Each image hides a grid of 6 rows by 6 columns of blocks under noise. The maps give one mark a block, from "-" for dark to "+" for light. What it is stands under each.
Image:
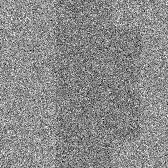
+ + - - + +
+ + - - - +
+ + - - - +
+ + - - - +
+ + - - - +
+ + - - + +
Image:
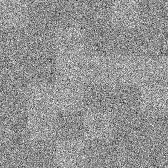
+ - - - + -
- - + - - -
- - + + + +
- + + - - +
- + - + - -
- - + - - -
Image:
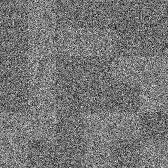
- + - - - -
- + + + - -
- + - - + +
- + - - - +
+ + - + + -
+ - - + - +
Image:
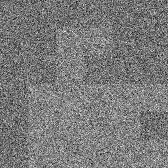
- - - - - -
- - + + - -
- - + - - -
- + + + + +
- + + + + -
- + + + + +
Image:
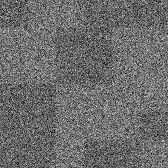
- + + - - -
+ + - - + +
+ + - - + +
- - + + + +
- - + + + -
- - + - - +
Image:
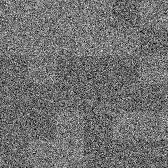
+ + + + - +
+ + + + + -
- + - - - +
- - - - - -
- - + - + +
- + + - - -
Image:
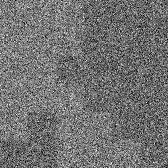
+ + + - - -
+ + + - - -
+ + - - - -
+ + + - - -
+ - + + - -
- - + + + -
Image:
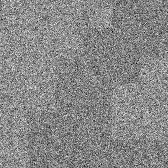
+ + + + - -
+ + + - - -
+ + - - - +
+ + - - + +
+ - - - + +
+ - - - - -
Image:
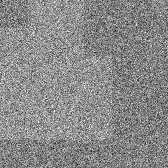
- + + - - -
+ + + - - -
+ + + + - -
+ + + + - -
+ + + + - -
- - - - - -
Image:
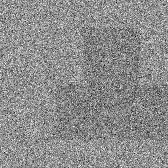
+ + + + + +
+ + + - - +
+ + + - - +
+ + - - - -
+ + - - - -
+ + + + + +
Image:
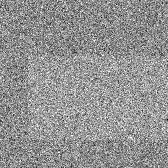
- - - - - -
- - - - - -
- + + + + +
- + + + + +
- + + + + +
- - - - - -
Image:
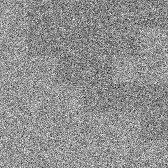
+ - - - - -
+ - - - - +
+ + - - + +
+ + + - - -
+ + + + + -
+ + + + + +
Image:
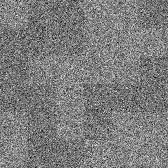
+ - - + + -
- - - + + +
- + + + + -
- - + - - -
+ - + - + +
+ - - + + +
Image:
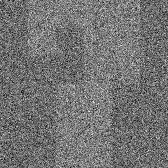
- + + + + -
- + - + + -
- - - + + -
- - + + - -
- - + + - -
- - + + - -
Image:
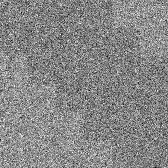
- - - - + +
- - - - - +
+ - - - - -
+ + - - - -
+ + + - - -
+ + + + - -
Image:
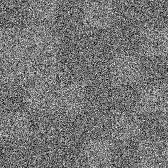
- + - + - -
+ + - - - +
+ + - - + -
- + + - - +
+ - - - + -
- - - + - +
